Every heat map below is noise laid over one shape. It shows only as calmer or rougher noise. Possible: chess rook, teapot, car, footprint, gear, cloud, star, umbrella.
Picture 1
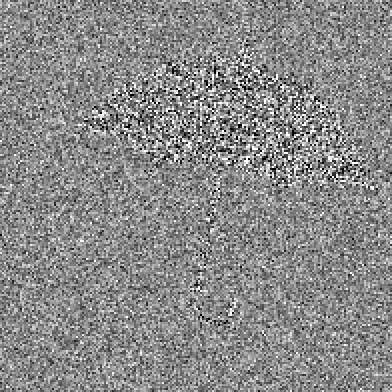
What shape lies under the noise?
umbrella
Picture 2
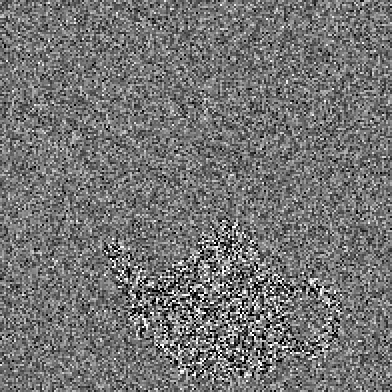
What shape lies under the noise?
teapot
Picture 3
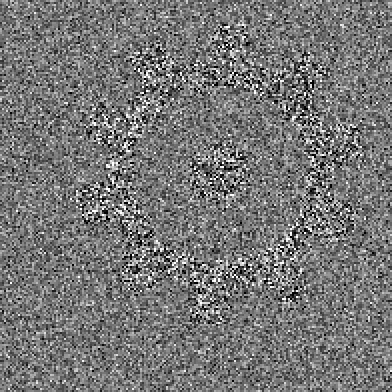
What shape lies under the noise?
gear
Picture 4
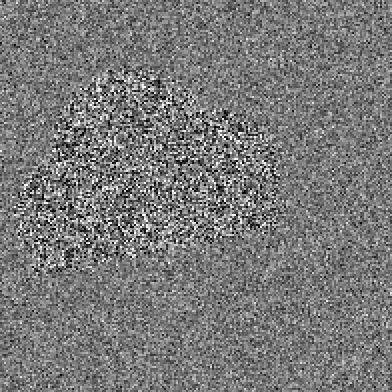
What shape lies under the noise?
cloud
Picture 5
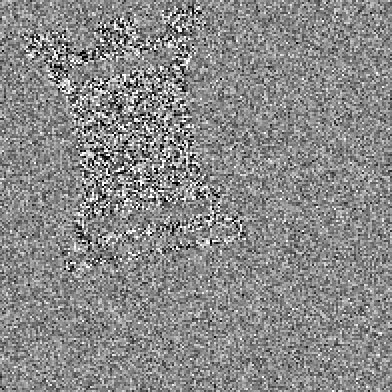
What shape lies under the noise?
chess rook
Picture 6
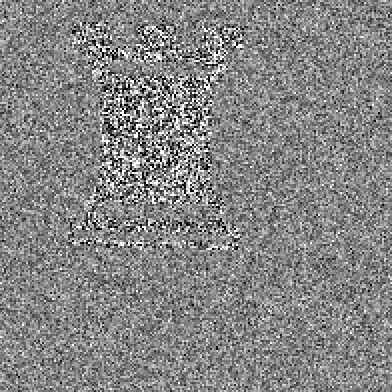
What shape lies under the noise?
chess rook
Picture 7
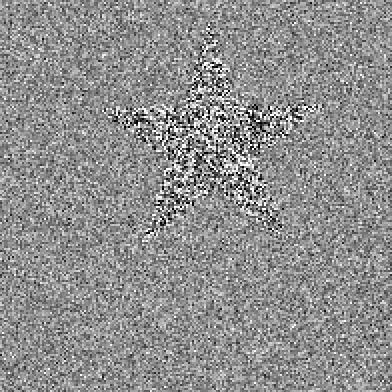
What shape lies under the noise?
star
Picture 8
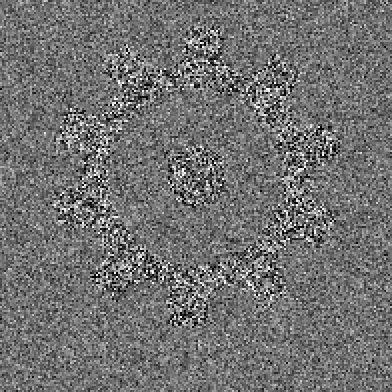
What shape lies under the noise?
gear
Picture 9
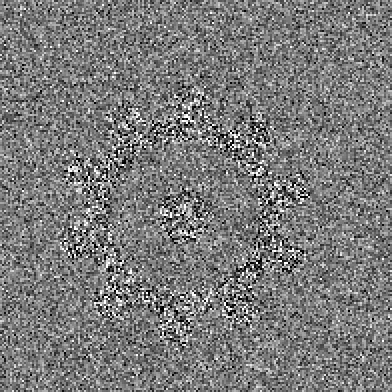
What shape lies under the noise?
gear
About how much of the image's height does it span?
two thirds
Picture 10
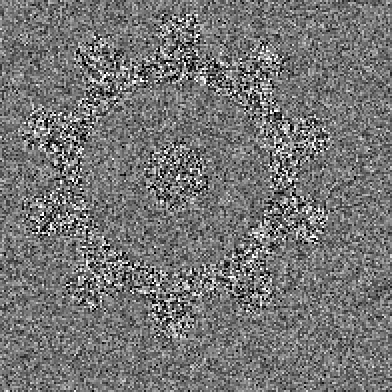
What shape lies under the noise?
gear
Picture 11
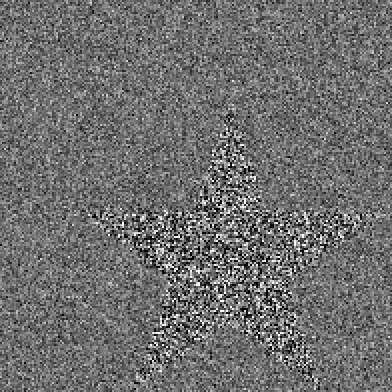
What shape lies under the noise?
star
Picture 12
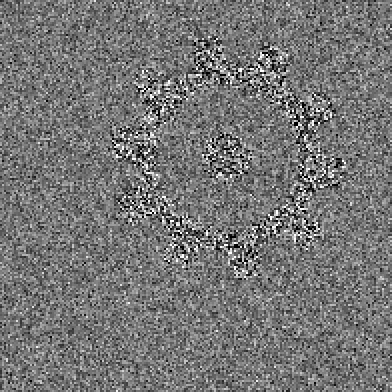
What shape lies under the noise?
gear
